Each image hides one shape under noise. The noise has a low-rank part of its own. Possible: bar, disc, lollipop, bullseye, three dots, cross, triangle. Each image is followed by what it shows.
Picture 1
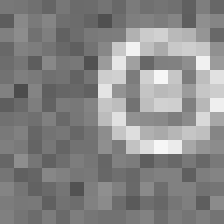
bullseye
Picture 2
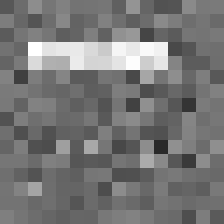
bar
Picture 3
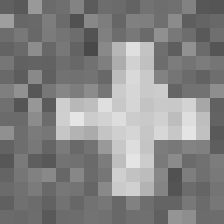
cross
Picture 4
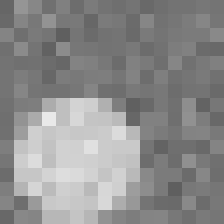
disc
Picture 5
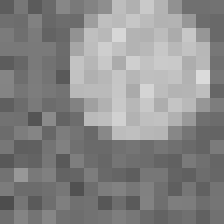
disc
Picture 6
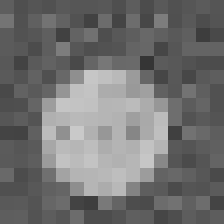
disc
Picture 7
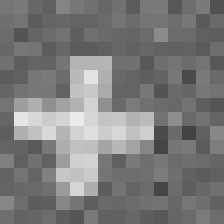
cross
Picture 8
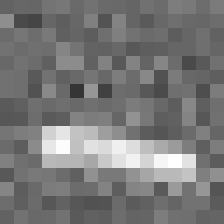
bar
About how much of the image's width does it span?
two thirds
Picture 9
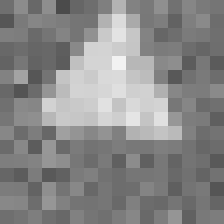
triangle
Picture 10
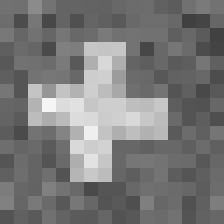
cross
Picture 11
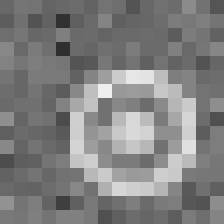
bullseye
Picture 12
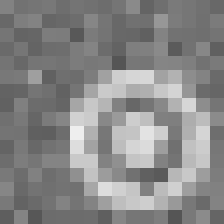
bullseye
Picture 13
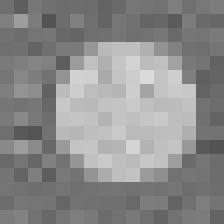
disc
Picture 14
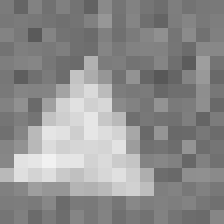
triangle
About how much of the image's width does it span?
two thirds
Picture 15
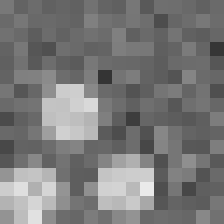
three dots
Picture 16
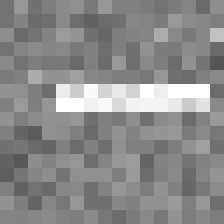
bar
